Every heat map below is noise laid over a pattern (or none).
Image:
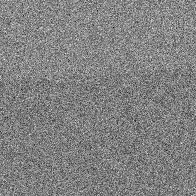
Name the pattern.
a sharp edge
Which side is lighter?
top
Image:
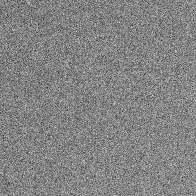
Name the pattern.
a smooth slope
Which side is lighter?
bottom right
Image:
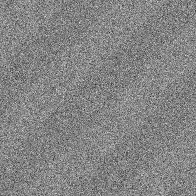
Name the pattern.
diagonal stripes
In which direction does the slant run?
bottom left to top right
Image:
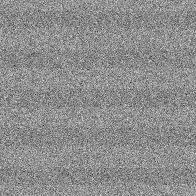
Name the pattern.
horizontal stripes
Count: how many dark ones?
5
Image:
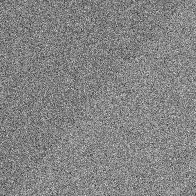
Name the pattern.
a sharp edge
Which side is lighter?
bottom right
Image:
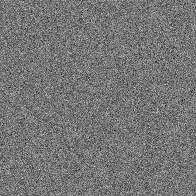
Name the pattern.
only noise
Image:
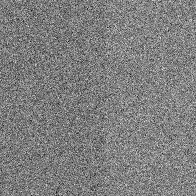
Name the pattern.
a sharp edge
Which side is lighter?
right
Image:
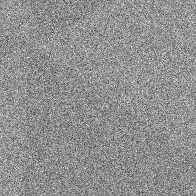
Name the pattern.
spokes from one point
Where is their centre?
top left
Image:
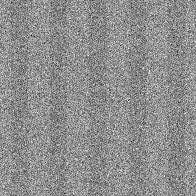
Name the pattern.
vertical stripes
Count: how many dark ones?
5
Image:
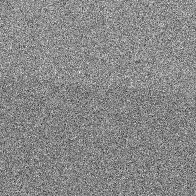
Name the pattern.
a sharp edge
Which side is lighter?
top
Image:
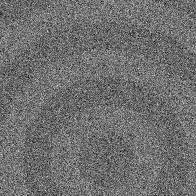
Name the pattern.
rings round one point
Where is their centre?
bottom middle
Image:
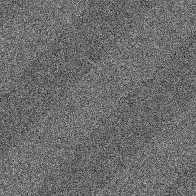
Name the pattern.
diagonal stripes
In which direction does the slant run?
bottom left to top right
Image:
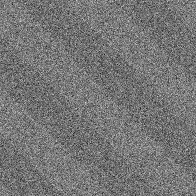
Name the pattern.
diagonal stripes
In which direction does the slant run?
top left to bottom right
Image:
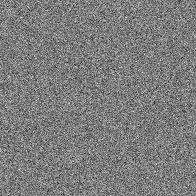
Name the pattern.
only noise
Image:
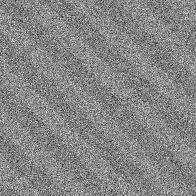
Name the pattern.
diagonal stripes
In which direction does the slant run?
top left to bottom right
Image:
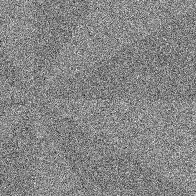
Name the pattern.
spokes from one point
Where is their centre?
middle left
